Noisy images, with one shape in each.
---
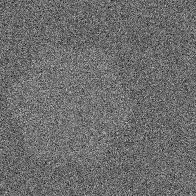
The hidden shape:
flower
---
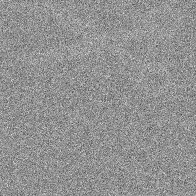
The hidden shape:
pair of scissors
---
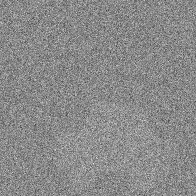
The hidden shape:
car
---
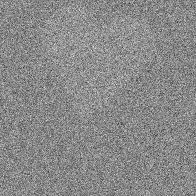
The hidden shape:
heart
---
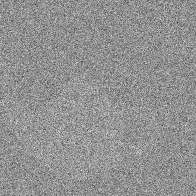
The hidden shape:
teapot
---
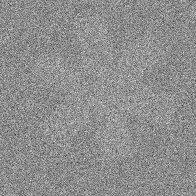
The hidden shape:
asterisk
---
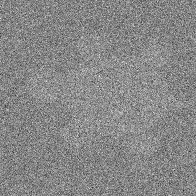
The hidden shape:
turtle
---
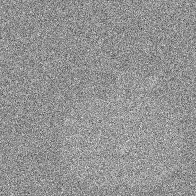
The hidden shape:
apple
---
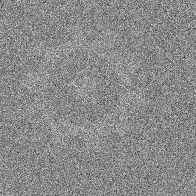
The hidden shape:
gear
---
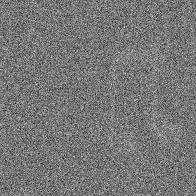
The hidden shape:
pair of musical notes
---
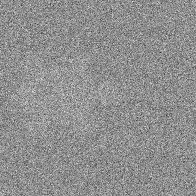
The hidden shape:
turtle
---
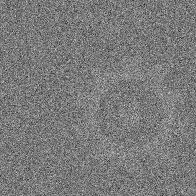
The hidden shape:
gear
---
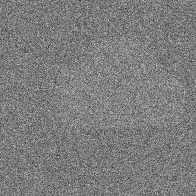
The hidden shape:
cloud
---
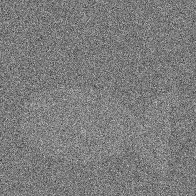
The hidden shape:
fish
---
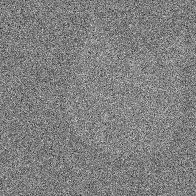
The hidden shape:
cat's head
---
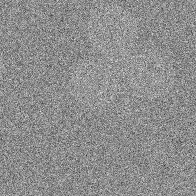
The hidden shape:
club
